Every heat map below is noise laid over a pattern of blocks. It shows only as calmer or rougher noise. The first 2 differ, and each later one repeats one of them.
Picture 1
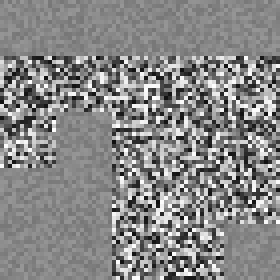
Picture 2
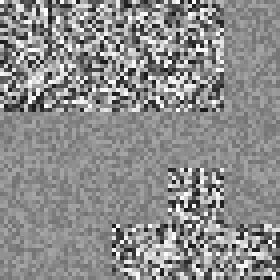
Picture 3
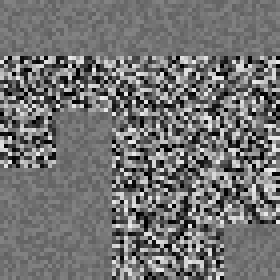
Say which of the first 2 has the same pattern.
1
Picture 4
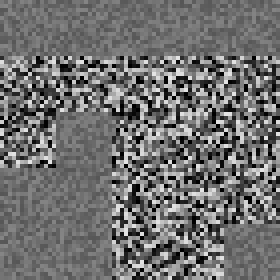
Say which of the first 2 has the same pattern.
1
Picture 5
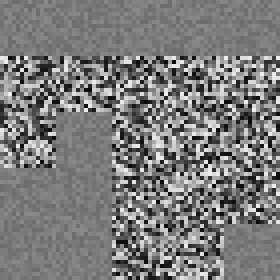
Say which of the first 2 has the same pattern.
1
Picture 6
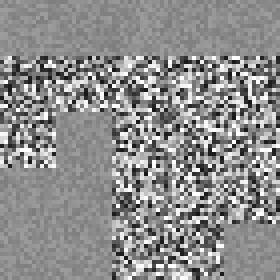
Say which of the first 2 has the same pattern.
1
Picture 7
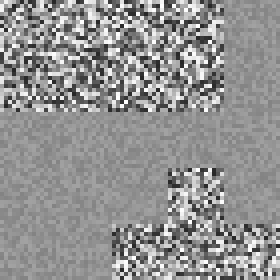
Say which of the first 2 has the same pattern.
2
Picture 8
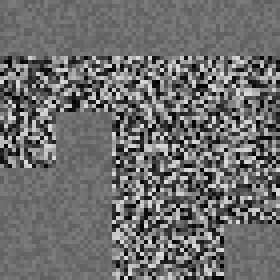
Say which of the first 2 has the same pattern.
1
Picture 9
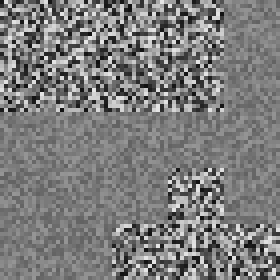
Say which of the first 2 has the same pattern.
2
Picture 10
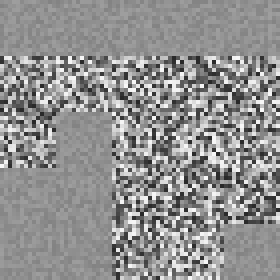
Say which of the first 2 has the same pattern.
1
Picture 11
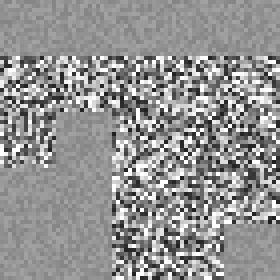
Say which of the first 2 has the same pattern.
1
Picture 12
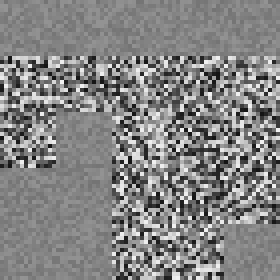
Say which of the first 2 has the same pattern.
1
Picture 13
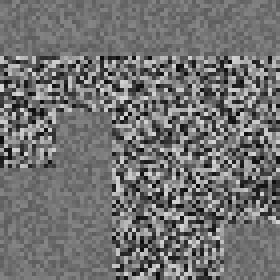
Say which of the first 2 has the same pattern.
1
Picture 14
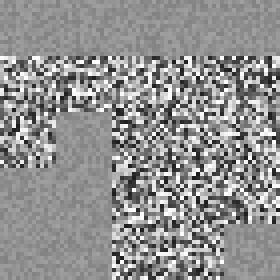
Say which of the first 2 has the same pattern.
1
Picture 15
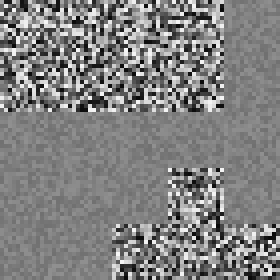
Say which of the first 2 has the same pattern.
2
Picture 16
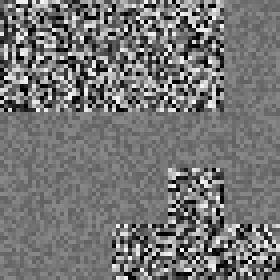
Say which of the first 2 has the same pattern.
2
